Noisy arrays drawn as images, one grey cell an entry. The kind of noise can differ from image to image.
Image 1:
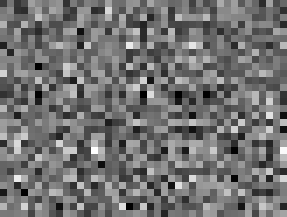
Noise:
low rank plus noise
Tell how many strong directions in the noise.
three or four
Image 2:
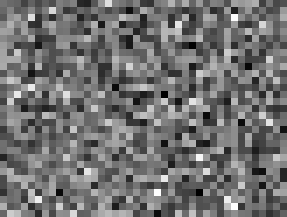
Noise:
independent entries
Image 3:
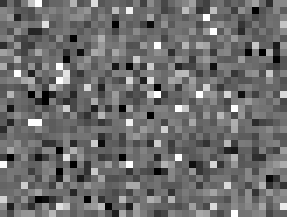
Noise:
heavy tails
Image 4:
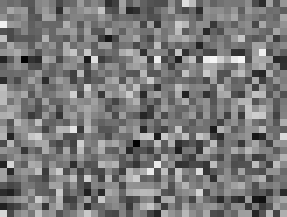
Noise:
low rank plus noise
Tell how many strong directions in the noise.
three or four
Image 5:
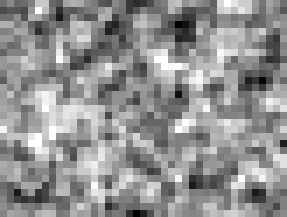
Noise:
blotchy
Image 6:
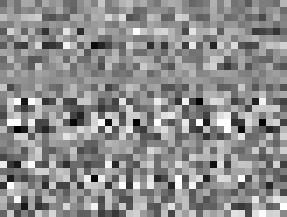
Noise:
rows of uneven size
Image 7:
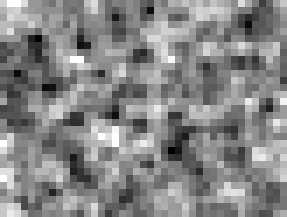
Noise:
blotchy
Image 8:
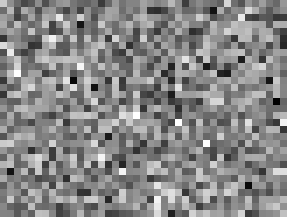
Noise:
independent entries
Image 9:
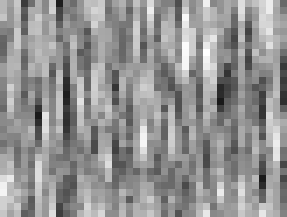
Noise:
streaked along the columns
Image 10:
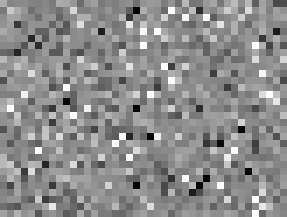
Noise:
heavy tails
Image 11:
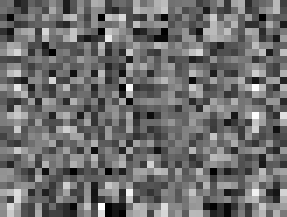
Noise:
low rank plus noise
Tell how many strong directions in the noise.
two
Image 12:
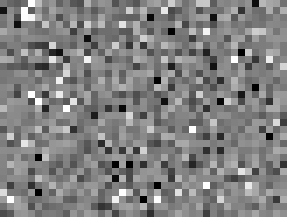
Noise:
heavy tails
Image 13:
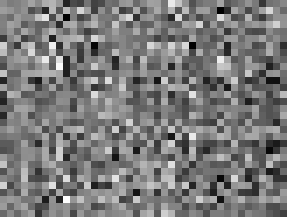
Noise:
low rank plus noise
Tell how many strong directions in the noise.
three or four
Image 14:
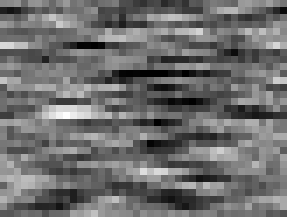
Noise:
streaked along the rows
